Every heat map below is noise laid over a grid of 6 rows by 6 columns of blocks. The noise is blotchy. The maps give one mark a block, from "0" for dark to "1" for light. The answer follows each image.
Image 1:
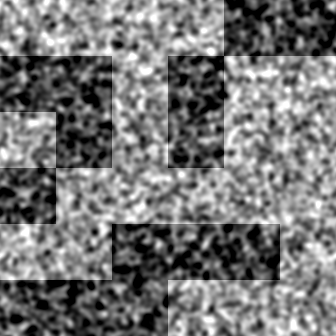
1 1 1 1 0 0
0 0 1 0 1 1
1 0 1 0 1 1
0 1 1 1 1 1
1 1 0 0 0 1
0 0 0 1 1 1
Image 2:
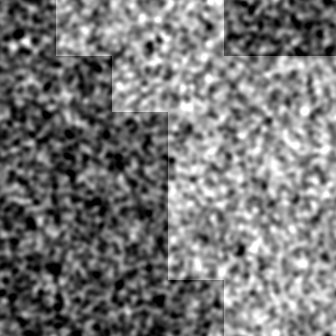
0 1 1 1 0 0
0 0 1 1 1 1
0 0 0 1 1 1
0 0 0 1 1 1
0 0 0 1 1 1
0 0 0 0 1 1
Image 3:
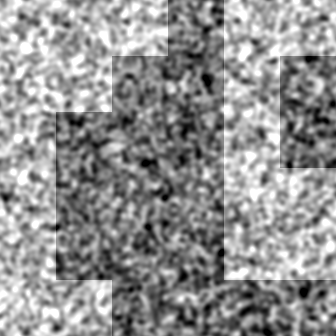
1 1 1 0 1 1
1 1 0 0 1 0
1 0 0 0 1 0
1 0 0 0 1 1
1 0 0 0 1 1
1 1 0 0 0 0
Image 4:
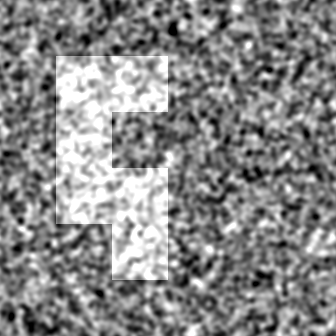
0 0 0 0 0 0
0 1 1 0 0 0
0 1 0 0 0 0
0 1 1 0 0 0
0 0 1 0 0 0
0 0 0 0 0 0
